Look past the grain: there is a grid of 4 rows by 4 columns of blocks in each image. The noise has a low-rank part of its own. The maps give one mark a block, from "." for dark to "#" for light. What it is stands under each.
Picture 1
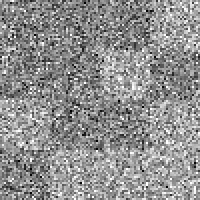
...#
..#.
#..#
.###
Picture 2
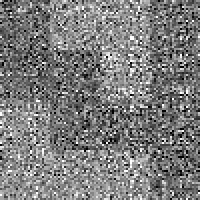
.##.
..#.
#...
###.
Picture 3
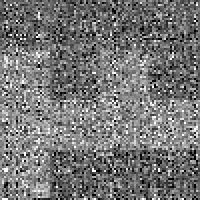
....
#.#.
####
#...
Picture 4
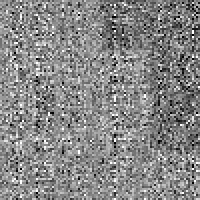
##..
###.
###.
####
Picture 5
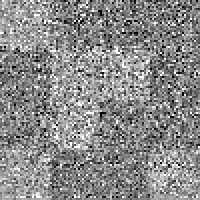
#...
.##.
.#..
#..#
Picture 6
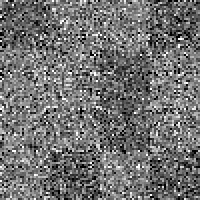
.##.
##.#
##.#
#.#.
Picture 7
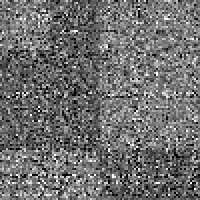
#.##
..##
..##
##..
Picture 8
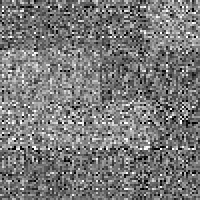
...#
##..
###.
....
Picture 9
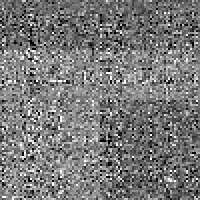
....
####
##..
##..
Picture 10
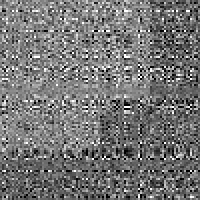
###.
###.
##..
....
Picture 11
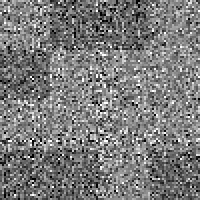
#..#
.###
####
..#.
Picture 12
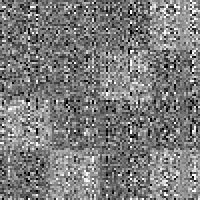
...#
..#.
#...
.#.#
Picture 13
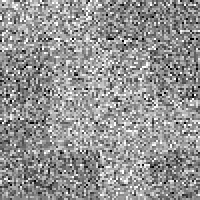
##..
.##.
.###
..#.
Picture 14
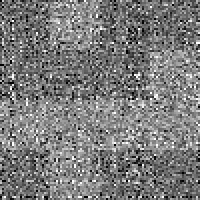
.#..
...#
####
.#..
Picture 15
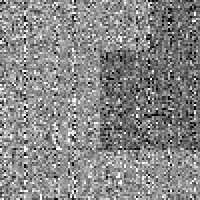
###.
##..
##..
####
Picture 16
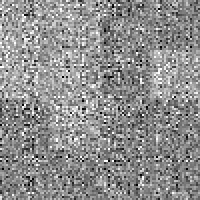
##..
##.#
.#..
....
